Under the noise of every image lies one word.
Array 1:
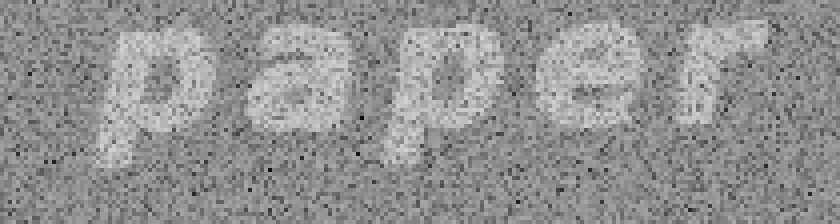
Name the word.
paper
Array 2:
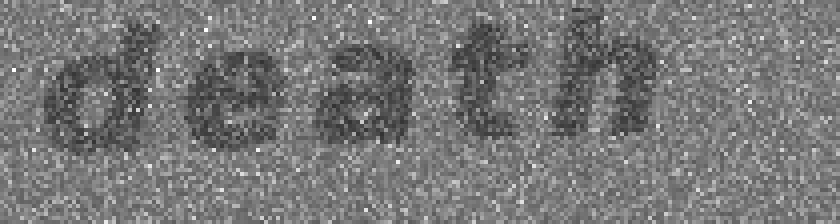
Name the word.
death
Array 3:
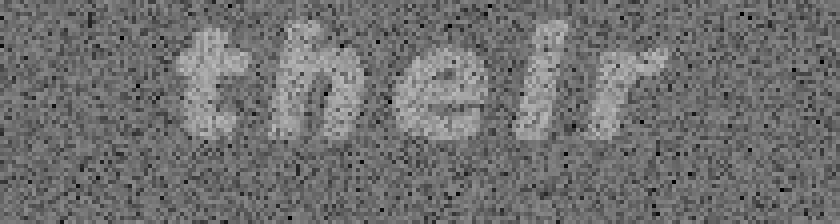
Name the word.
their
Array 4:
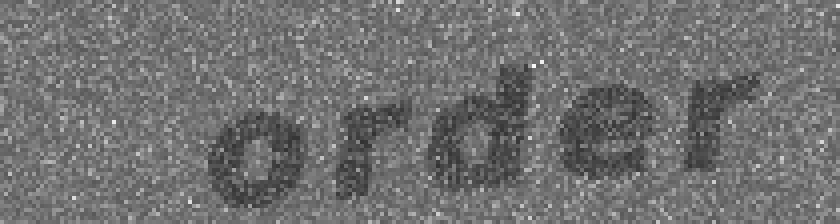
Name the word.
order
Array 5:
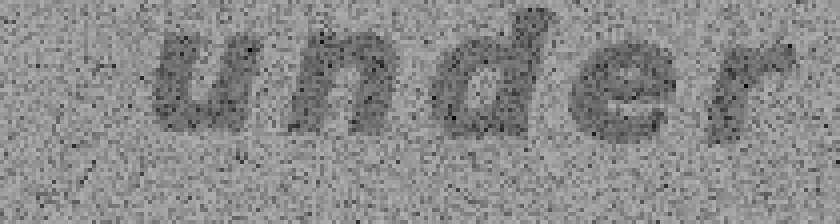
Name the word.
under
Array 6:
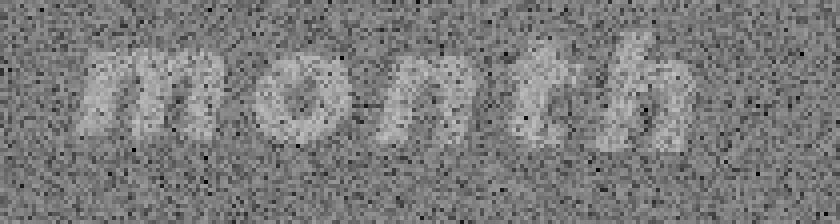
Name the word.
month
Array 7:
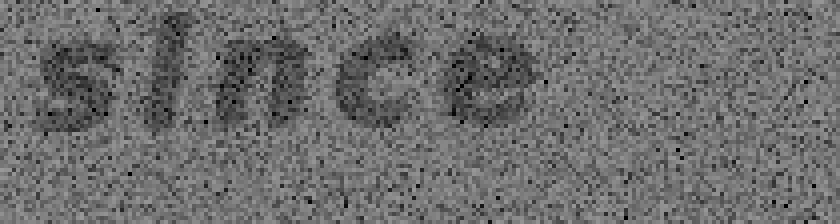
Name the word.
since
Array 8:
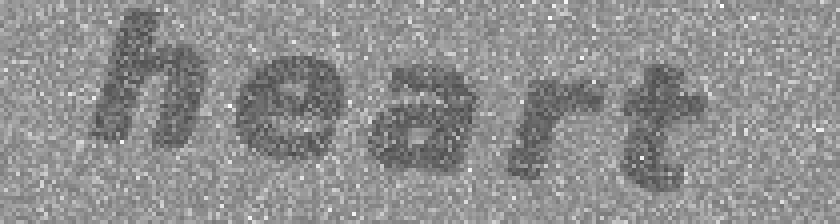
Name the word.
heart
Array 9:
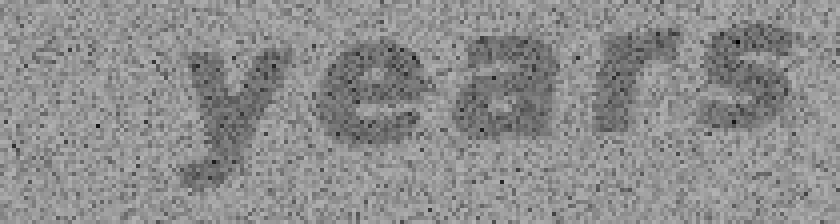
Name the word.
years
